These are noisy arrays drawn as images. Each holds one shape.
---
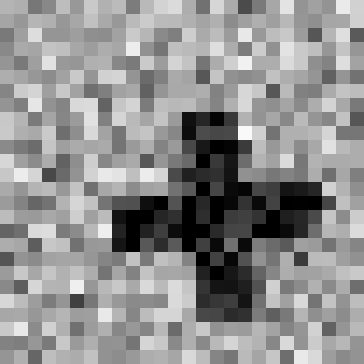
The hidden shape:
cross
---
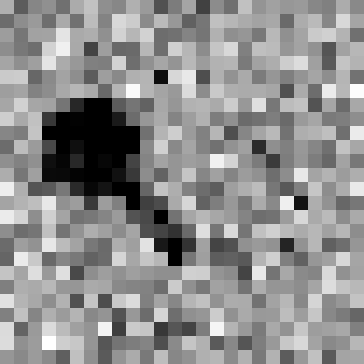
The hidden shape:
lollipop
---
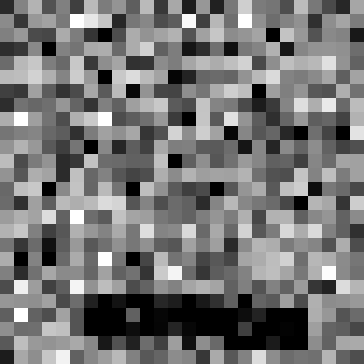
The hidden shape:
bar
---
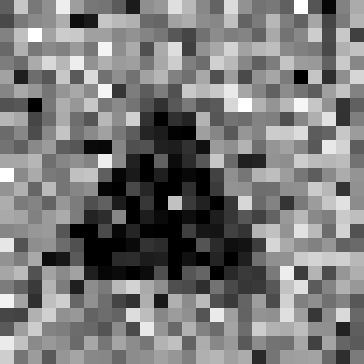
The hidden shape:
triangle
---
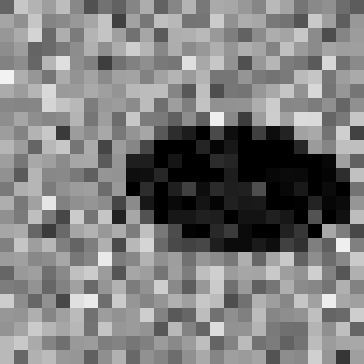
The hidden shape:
ellipse
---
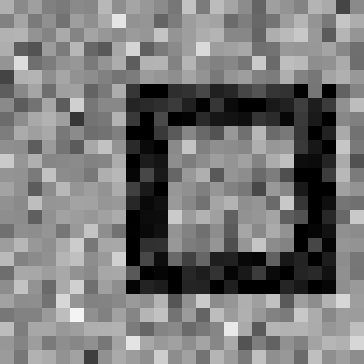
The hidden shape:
square frame
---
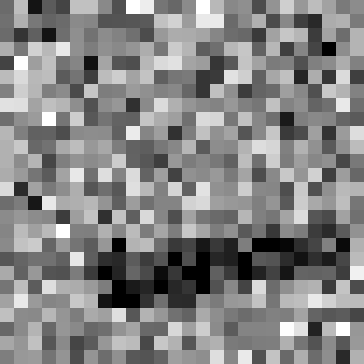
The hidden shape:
bar
